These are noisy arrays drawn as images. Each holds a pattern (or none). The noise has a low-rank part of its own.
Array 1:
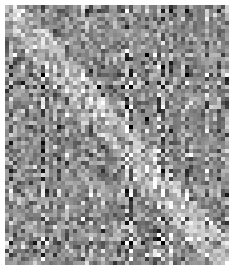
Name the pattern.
a diagonal band
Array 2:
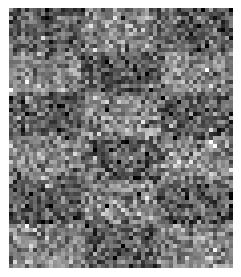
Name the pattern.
a checkerboard
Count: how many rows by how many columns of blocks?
6 by 3
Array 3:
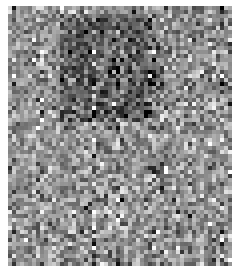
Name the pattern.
one block
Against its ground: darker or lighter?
darker
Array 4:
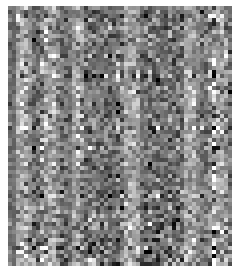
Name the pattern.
bands of columns
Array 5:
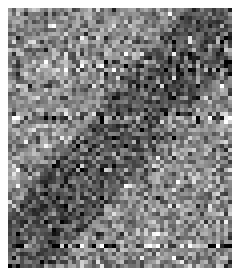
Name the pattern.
a diagonal band
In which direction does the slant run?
bottom left to top right
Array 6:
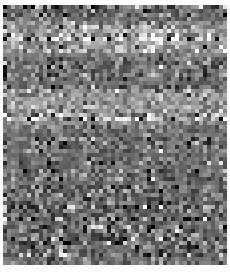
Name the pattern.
bands of rows
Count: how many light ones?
2
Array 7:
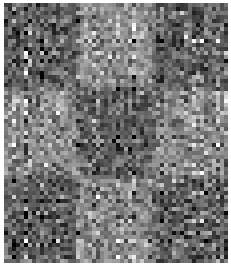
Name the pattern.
a checkerboard
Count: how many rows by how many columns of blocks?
3 by 3
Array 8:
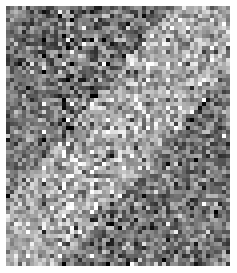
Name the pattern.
a diagonal band
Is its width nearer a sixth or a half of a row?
a half
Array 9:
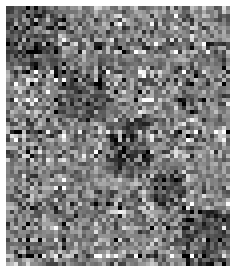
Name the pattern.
blocks along the diagonal
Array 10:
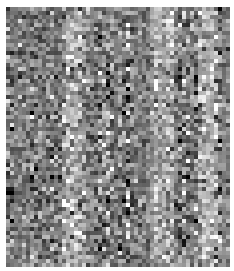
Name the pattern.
bands of columns
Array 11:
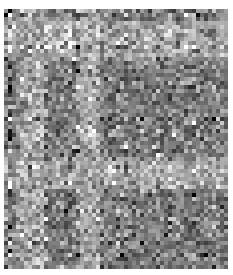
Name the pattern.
bands of rows crossing bands of columns
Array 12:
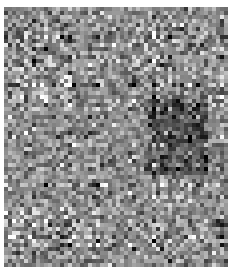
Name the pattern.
one block
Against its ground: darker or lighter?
darker
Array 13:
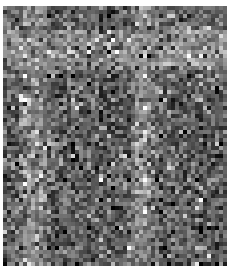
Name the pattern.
bands of rows crossing bands of columns
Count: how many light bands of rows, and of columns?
1 and 2
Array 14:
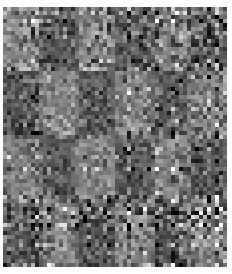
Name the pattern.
a checkerboard
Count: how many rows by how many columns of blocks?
4 by 6
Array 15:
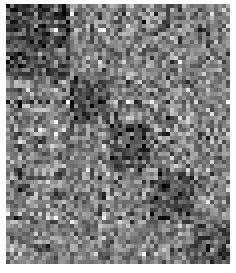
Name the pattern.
blocks along the diagonal
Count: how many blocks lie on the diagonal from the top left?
5
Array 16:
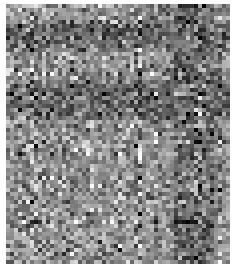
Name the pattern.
bands of rows crossing bands of columns
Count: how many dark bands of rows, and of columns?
2 and 1
